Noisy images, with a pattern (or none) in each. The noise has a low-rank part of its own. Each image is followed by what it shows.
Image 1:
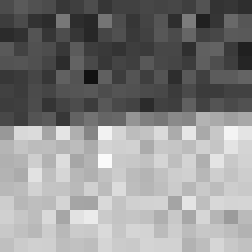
a sharp edge
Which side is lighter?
bottom
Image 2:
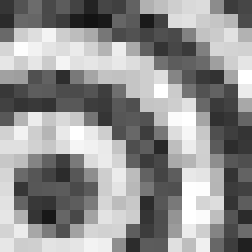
rings round one point
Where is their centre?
bottom left
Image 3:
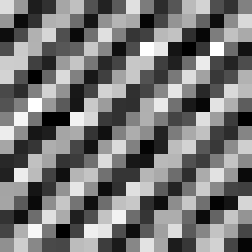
diagonal stripes
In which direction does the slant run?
bottom left to top right
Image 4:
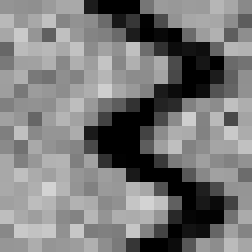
a wavy band
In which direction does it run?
top to bottom
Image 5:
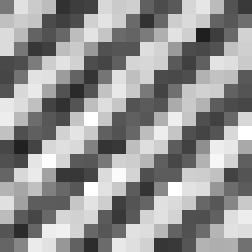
diagonal stripes
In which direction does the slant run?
bottom left to top right
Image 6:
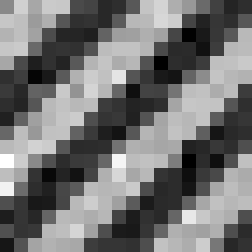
diagonal stripes
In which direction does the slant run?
bottom left to top right
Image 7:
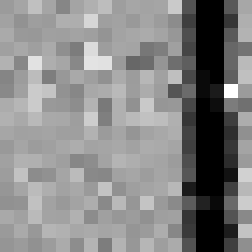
one vertical stripe
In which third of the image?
right
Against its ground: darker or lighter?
darker
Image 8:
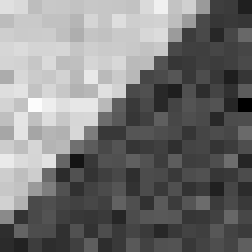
a sharp edge
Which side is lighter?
top left
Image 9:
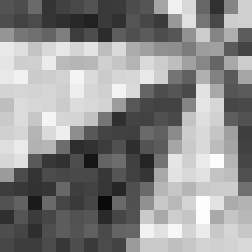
spokes from one point
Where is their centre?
top right
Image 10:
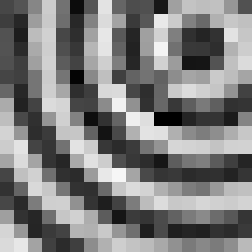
rings round one point
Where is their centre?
top right
